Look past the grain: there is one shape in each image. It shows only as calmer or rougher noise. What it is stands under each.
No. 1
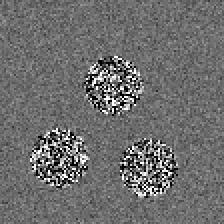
three dots
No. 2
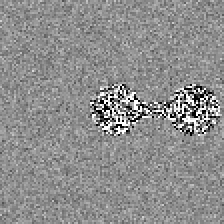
dumbbell
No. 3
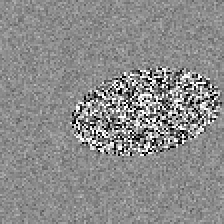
ellipse
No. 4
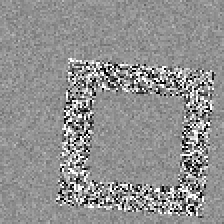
square frame
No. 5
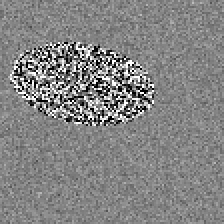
ellipse
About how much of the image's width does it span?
two thirds
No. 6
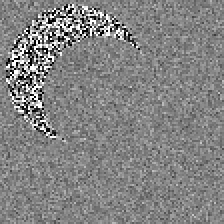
crescent
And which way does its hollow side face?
down and right
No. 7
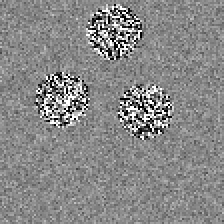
three dots
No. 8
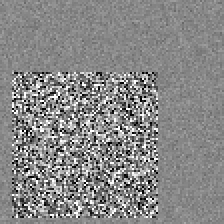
square
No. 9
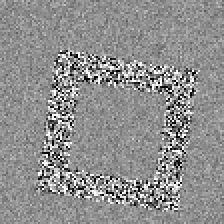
square frame
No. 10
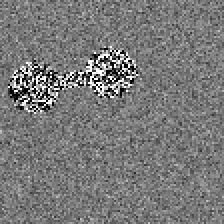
dumbbell
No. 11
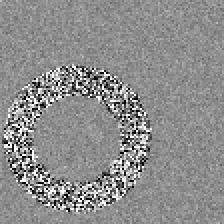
ring
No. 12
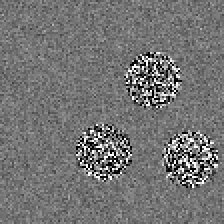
three dots
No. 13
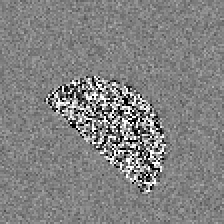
half disc
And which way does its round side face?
up and right
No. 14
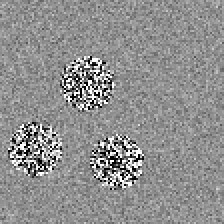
three dots
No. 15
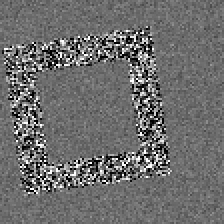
square frame
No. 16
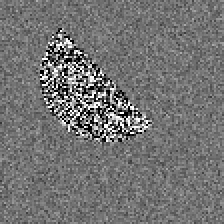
half disc
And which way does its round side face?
down and left
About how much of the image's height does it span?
half
